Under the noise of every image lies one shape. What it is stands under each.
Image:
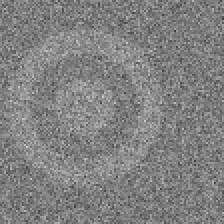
light bullseye
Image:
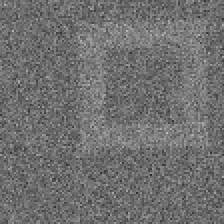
light square frame
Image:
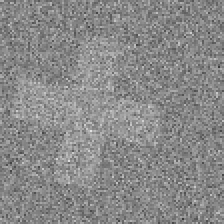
light cross
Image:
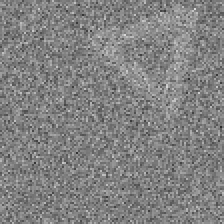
light triangle frame
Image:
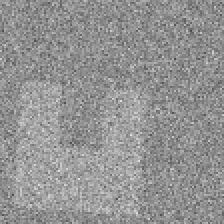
light square with a notch
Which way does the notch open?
up
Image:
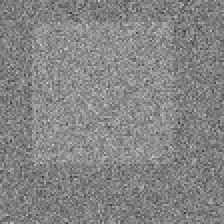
light square
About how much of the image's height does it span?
two thirds
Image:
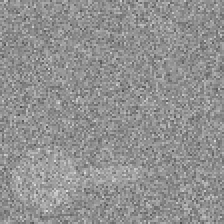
light lollipop
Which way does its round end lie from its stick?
left
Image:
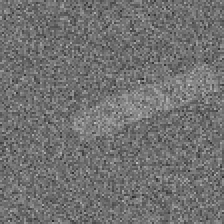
light bar
